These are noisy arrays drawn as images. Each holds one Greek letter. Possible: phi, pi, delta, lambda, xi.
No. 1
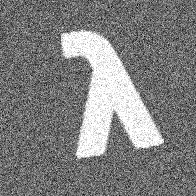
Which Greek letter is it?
lambda
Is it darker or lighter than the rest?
lighter
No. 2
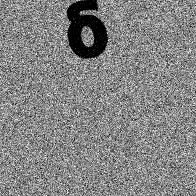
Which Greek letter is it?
delta
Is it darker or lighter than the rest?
darker
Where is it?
top middle
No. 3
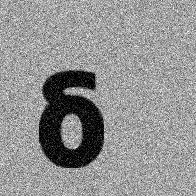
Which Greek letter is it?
delta
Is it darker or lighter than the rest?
darker
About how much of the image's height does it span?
half
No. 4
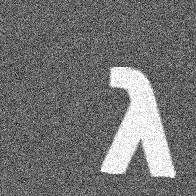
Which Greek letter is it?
lambda
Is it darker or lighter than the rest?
lighter
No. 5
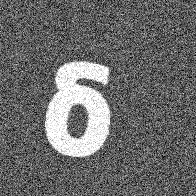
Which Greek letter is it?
delta
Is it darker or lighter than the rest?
lighter
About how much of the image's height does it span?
half
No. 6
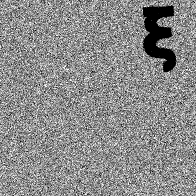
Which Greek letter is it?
xi
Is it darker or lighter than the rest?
darker
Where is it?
top right
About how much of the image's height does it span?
a third
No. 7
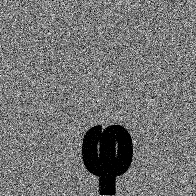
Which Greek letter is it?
phi
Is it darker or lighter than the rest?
darker
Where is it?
bottom middle
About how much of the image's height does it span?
a third
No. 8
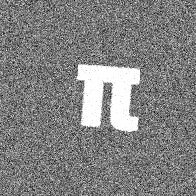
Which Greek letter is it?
pi
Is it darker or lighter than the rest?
lighter
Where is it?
centre
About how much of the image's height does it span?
a third
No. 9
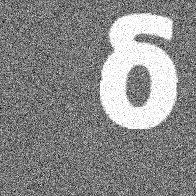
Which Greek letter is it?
delta
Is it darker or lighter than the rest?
lighter
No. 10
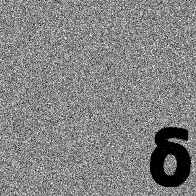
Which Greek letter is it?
delta
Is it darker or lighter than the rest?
darker
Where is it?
bottom right
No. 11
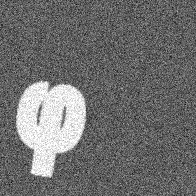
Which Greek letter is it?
phi
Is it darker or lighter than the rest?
lighter
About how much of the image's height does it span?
half
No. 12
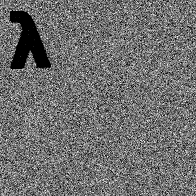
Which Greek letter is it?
lambda
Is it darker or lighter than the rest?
darker
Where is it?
top left
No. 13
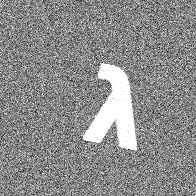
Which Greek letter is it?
lambda
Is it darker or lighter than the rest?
lighter
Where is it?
centre
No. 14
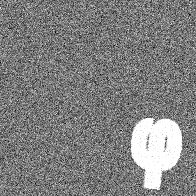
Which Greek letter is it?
phi
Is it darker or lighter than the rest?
lighter
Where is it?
bottom right
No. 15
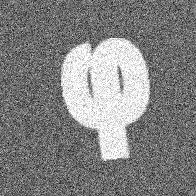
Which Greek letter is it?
phi
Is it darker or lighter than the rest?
lighter
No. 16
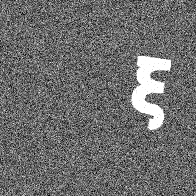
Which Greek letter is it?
xi
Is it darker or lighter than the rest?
lighter
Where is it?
middle right
